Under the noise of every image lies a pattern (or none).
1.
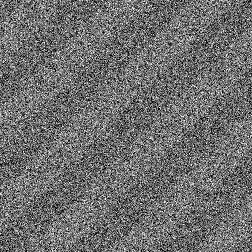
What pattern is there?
diagonal stripes
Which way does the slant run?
bottom left to top right
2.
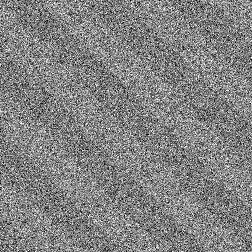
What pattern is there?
diagonal stripes
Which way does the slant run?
top left to bottom right
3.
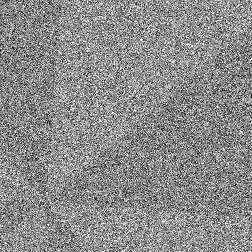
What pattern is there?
spokes from one point
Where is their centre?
bottom left
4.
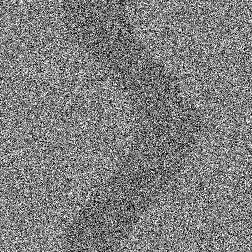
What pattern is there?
a wavy band
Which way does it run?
top to bottom
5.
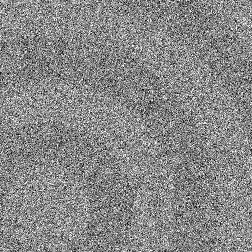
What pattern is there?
rings round one point
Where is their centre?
bottom left
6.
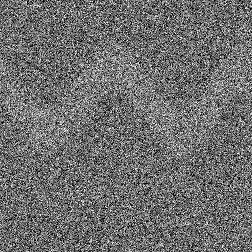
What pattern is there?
a wavy band
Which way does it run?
left to right
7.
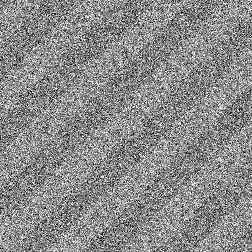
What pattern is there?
diagonal stripes
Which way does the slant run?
bottom left to top right
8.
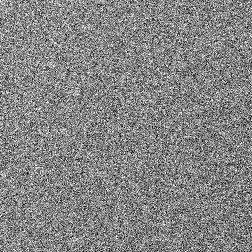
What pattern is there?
a smooth slope
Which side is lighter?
top left
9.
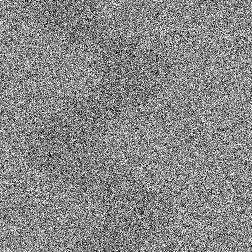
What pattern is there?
a wavy band
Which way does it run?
top to bottom
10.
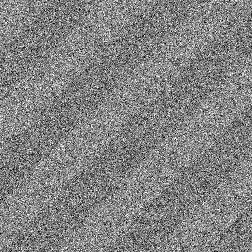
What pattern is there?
diagonal stripes
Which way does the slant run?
bottom left to top right
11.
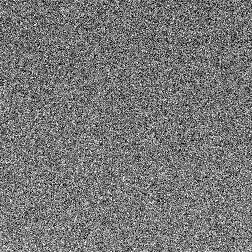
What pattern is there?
a smooth slope
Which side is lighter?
bottom
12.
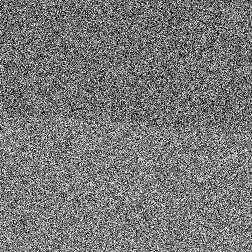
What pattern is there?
a sharp edge
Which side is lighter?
bottom
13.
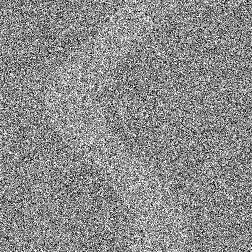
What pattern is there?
a wavy band
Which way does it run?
top to bottom
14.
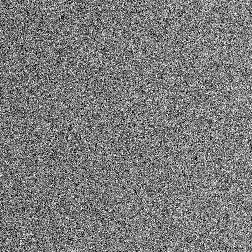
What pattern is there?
a smooth slope
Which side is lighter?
right
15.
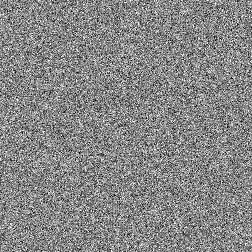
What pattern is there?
only noise
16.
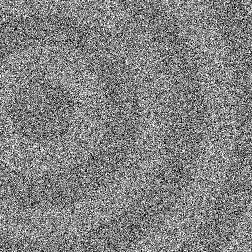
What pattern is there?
rings round one point
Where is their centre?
middle left
